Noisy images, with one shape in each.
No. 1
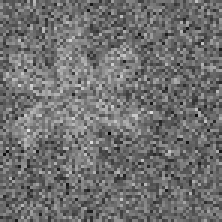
light asterisk
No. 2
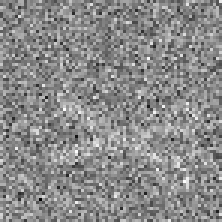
light pair of scissors
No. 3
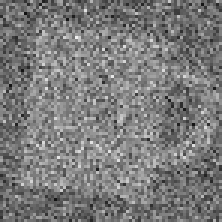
light cup
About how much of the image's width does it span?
nearly all
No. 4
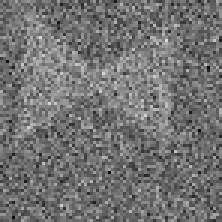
light bow tie
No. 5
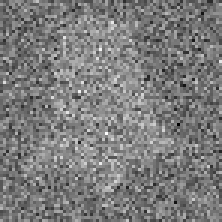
light bell
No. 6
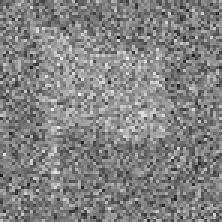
light flag
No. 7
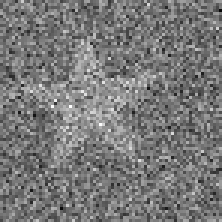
light star
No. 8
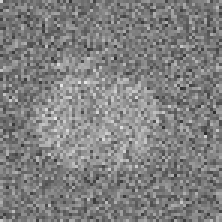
light apple
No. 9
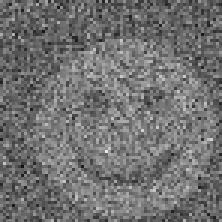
light smiling face
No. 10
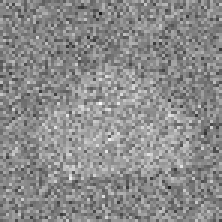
light cloud
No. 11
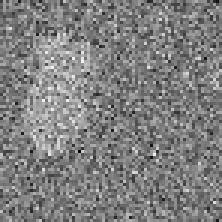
light footprint
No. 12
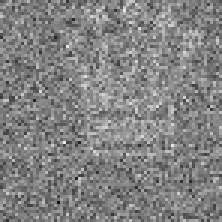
light chess queen
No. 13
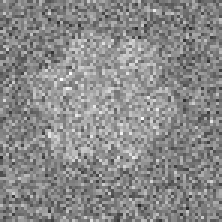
light flower
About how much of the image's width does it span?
two thirds
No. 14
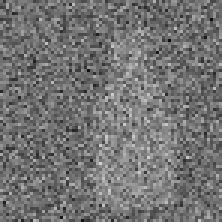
light bottle
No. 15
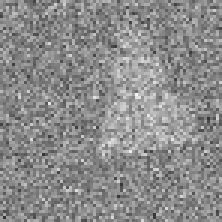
light chess pawn
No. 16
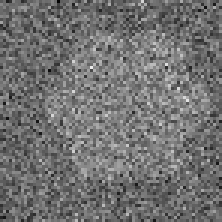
light flower
